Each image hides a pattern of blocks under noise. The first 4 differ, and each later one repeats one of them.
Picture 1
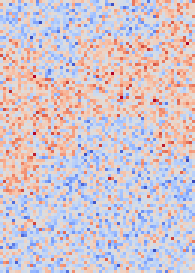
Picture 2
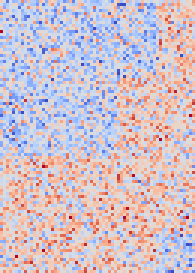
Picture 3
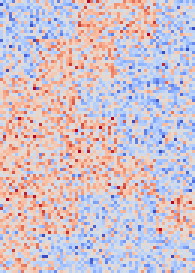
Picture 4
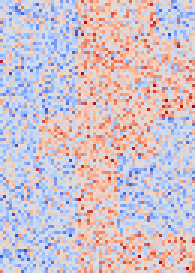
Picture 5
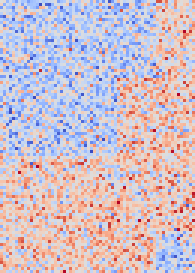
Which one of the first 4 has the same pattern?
2
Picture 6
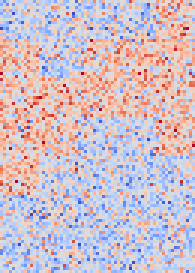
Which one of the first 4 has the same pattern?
1
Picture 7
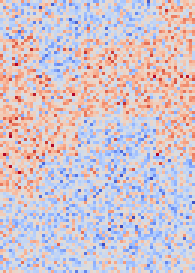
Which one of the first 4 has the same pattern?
1
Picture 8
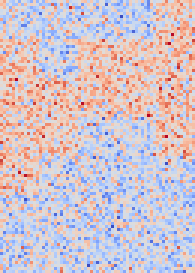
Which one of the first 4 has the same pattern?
1
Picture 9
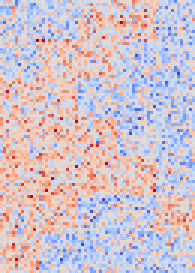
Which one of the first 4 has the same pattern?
3
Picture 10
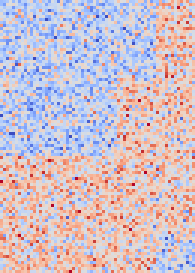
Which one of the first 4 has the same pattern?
2
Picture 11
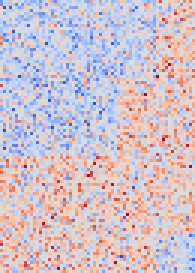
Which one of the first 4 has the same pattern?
2
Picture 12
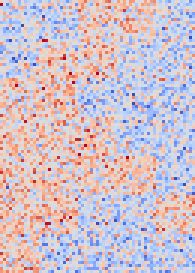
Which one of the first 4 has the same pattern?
3
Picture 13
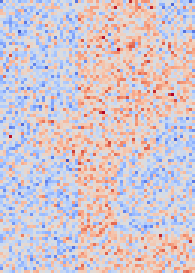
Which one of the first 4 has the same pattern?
4
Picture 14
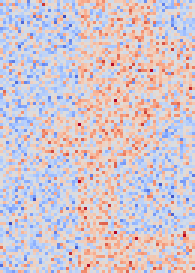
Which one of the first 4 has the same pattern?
4
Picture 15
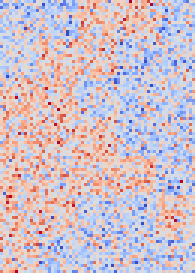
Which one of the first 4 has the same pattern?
3
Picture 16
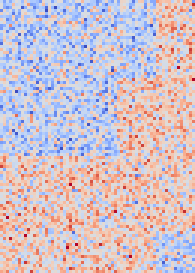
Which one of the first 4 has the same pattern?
2
